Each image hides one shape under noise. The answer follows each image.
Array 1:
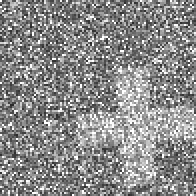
cross
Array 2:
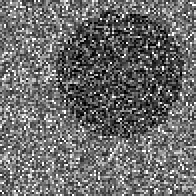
disc
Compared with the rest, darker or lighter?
darker
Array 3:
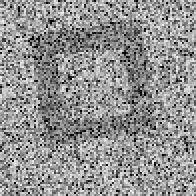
square frame
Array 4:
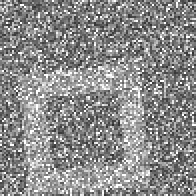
square frame
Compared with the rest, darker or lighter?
lighter
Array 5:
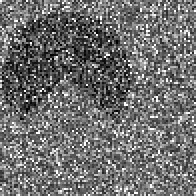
disc with a wedge cut out
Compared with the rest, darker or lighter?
darker
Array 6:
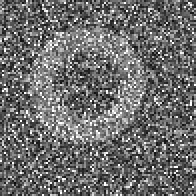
ring
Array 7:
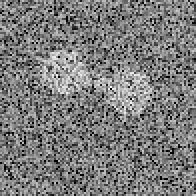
dumbbell
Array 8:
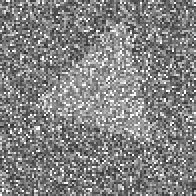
triangle
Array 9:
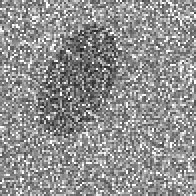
ellipse
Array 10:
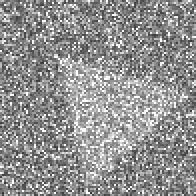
triangle
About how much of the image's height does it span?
two thirds
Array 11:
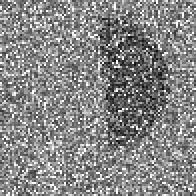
half disc
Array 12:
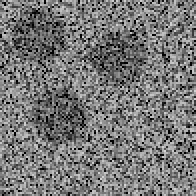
three dots
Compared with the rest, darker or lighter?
darker
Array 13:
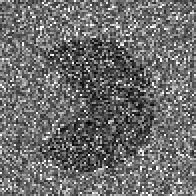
disc with a wedge cut out
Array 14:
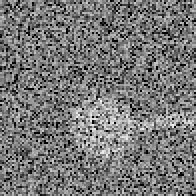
lollipop
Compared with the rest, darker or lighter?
lighter
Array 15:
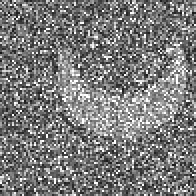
crescent
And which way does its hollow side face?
up
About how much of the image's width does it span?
two thirds
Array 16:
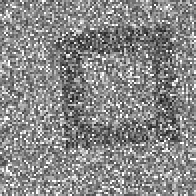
square frame
